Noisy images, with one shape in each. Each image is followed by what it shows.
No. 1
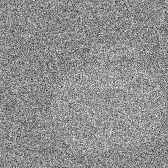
apple
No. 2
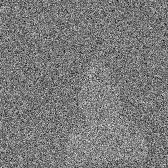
chess pawn
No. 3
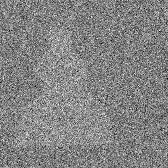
chess pawn
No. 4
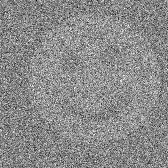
smiling face
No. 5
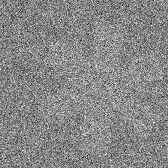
asterisk
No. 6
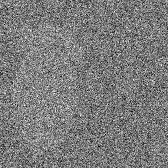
footprint
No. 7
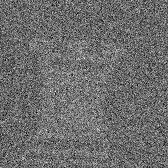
chess rook
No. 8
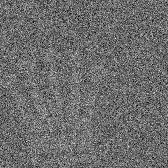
chess queen
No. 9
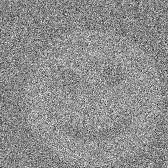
smiling face
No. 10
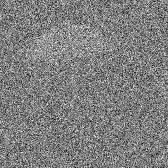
umbrella
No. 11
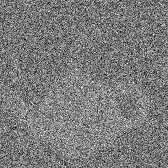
teapot
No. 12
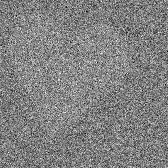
heart
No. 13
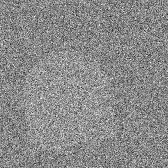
ghost
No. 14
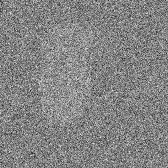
footprint
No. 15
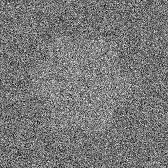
flower
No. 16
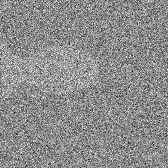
fish
